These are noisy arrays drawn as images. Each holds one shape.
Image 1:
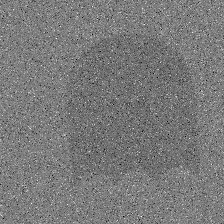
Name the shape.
ghost
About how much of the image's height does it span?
two thirds
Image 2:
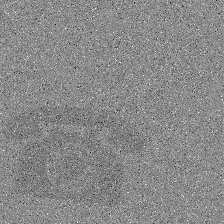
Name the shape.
telephone
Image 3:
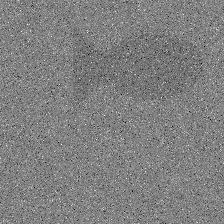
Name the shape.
fish
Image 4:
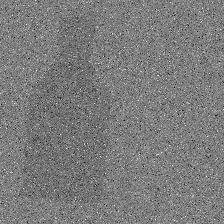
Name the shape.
bottle
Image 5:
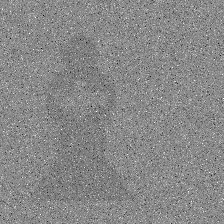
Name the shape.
chess bishop
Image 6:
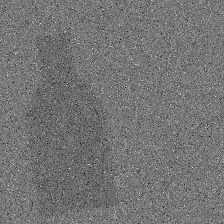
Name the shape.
bottle
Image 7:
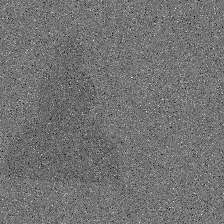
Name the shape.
chess pawn
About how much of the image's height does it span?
two thirds
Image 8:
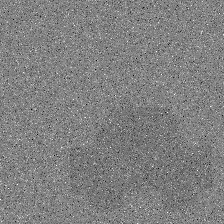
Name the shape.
car
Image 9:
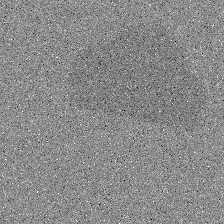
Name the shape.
cloud
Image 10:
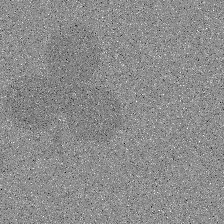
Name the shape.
club
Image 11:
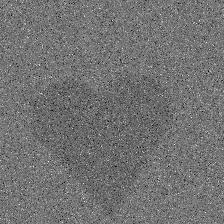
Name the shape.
heart
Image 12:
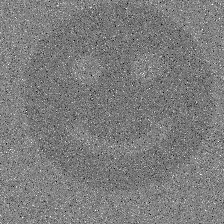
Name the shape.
smiling face
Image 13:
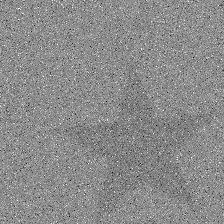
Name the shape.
star
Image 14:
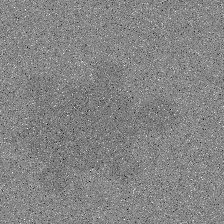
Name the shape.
turtle
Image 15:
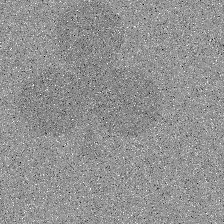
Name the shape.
club
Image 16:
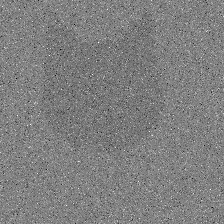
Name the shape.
cat's head
